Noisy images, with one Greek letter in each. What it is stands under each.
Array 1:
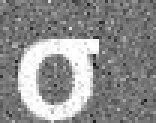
light sigma
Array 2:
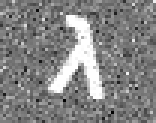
light lambda
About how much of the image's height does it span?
two thirds
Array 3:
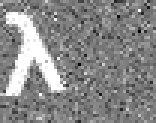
light lambda
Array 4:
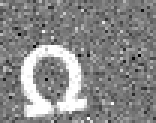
light omega
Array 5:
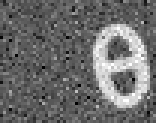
light theta
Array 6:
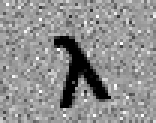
dark lambda
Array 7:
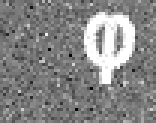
light phi
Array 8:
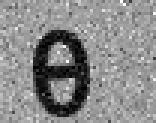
dark theta
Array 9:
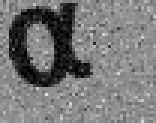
dark alpha
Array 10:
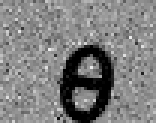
dark theta
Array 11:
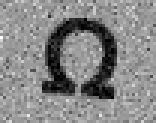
dark omega
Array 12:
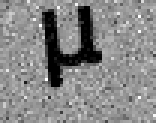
dark mu
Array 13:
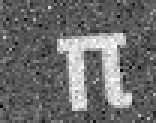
light pi
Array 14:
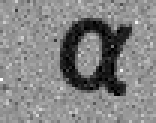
dark alpha
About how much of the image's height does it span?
two thirds
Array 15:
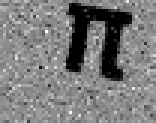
dark pi
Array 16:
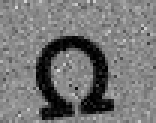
dark omega
